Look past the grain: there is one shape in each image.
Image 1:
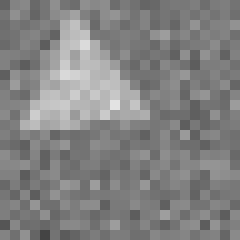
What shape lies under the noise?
triangle
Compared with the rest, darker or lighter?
lighter
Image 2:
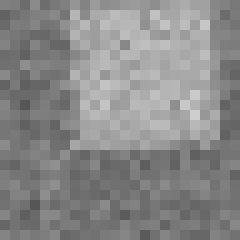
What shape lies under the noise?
square
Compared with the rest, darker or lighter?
lighter
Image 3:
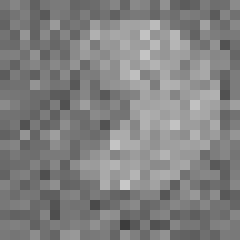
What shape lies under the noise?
disc with a wedge cut out
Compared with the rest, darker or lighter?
lighter
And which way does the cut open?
left
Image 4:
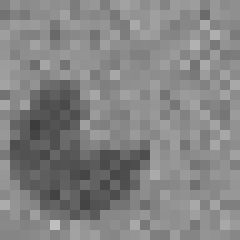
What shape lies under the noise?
disc with a wedge cut out
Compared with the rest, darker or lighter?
darker
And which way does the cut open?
up and right
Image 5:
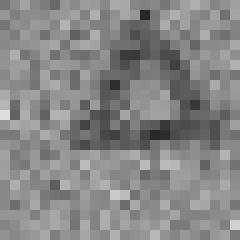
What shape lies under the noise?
triangle frame
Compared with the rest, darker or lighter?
darker
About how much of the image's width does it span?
two thirds
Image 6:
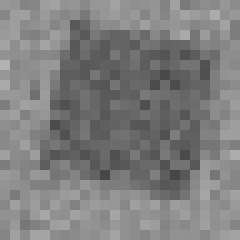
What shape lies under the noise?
square
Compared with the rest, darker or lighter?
darker
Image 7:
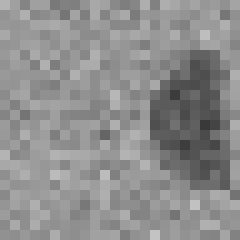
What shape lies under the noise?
half disc
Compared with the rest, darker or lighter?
darker
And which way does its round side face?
left
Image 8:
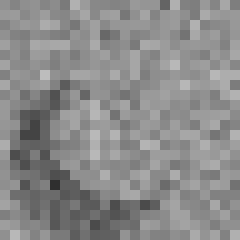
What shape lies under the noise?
crescent
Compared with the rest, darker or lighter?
darker
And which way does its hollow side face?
up and right
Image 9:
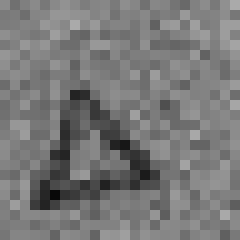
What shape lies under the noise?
triangle frame
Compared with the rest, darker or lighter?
darker
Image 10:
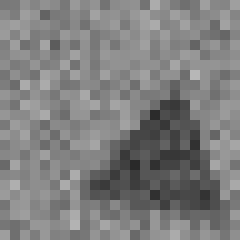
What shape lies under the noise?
triangle
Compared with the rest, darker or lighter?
darker
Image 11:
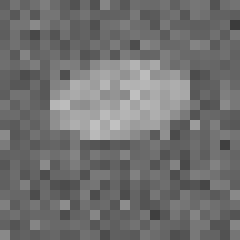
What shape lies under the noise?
ellipse
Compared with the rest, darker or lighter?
lighter
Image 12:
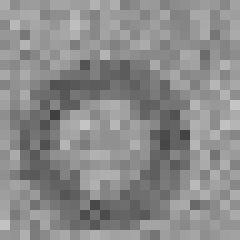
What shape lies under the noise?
ring
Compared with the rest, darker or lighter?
darker
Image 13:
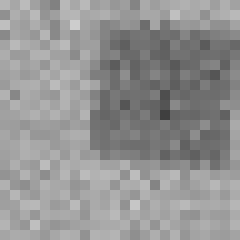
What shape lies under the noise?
square
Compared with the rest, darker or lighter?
darker
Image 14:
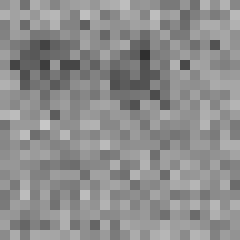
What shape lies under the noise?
dumbbell
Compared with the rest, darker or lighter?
darker
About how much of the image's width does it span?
two thirds
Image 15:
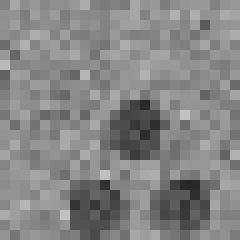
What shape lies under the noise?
three dots
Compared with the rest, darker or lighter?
darker
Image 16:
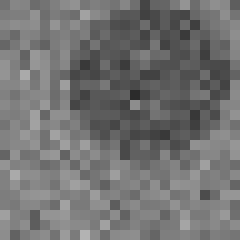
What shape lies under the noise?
disc
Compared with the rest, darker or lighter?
darker
